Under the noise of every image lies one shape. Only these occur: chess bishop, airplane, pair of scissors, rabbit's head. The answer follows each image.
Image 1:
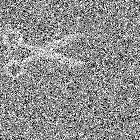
pair of scissors
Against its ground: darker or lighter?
lighter
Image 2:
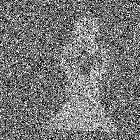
chess bishop
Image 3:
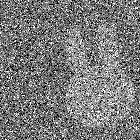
rabbit's head
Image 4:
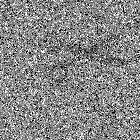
pair of scissors
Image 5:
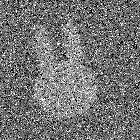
rabbit's head
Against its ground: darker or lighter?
lighter
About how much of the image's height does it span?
two thirds
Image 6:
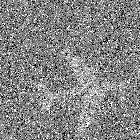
airplane
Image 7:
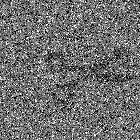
pair of scissors
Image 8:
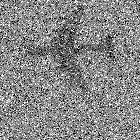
airplane
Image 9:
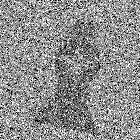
chess bishop
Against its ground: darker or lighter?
darker
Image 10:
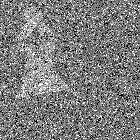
chess bishop
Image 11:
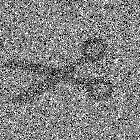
pair of scissors
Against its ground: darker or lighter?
darker
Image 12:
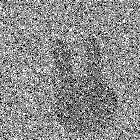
rabbit's head
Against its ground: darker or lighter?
darker
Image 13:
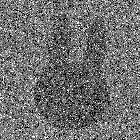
rabbit's head
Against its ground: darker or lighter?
darker
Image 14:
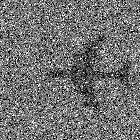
airplane
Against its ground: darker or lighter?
darker
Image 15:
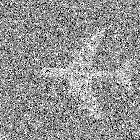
airplane
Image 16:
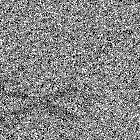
pair of scissors
